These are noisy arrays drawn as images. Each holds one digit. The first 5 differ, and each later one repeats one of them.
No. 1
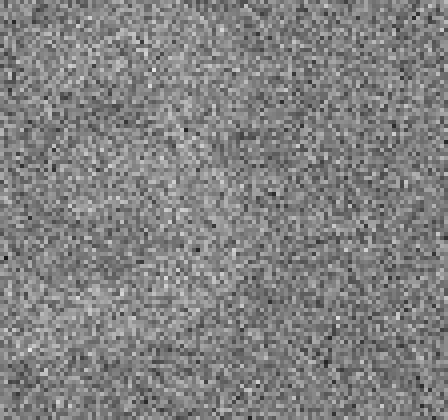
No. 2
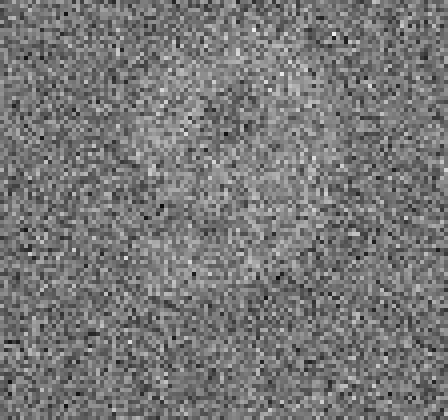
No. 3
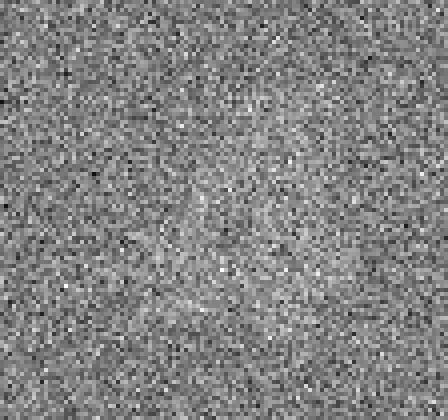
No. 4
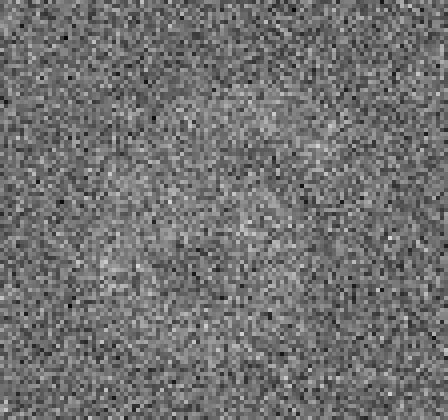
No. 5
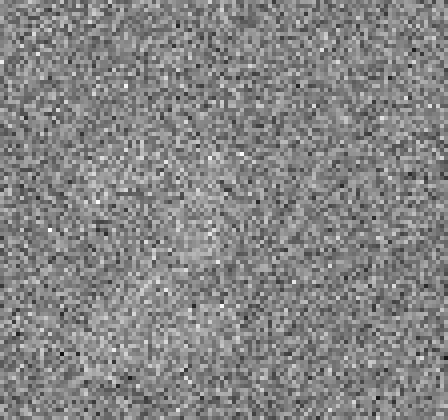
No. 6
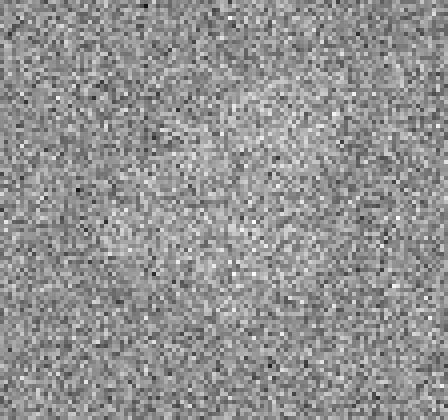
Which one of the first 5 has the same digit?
3
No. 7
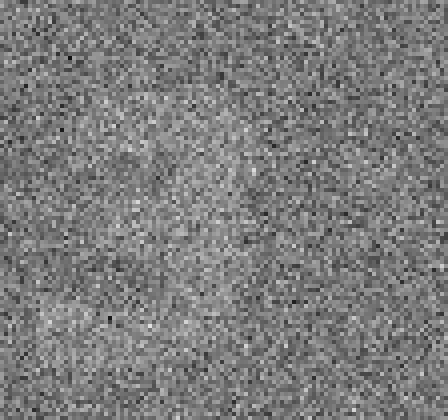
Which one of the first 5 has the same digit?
1
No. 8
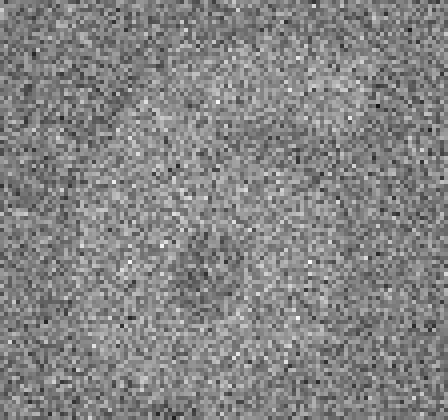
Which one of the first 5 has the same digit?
4
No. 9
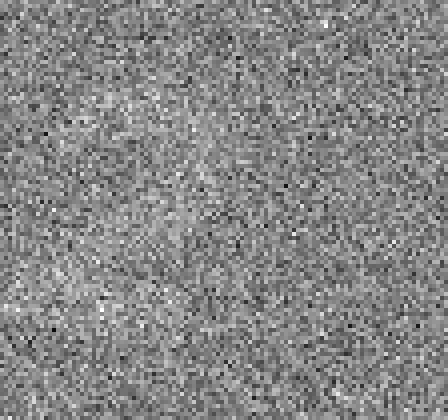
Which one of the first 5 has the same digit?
5
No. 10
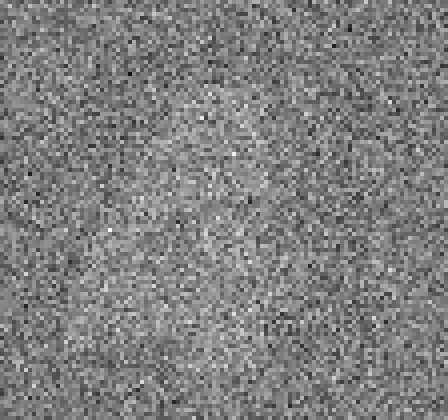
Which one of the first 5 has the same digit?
3
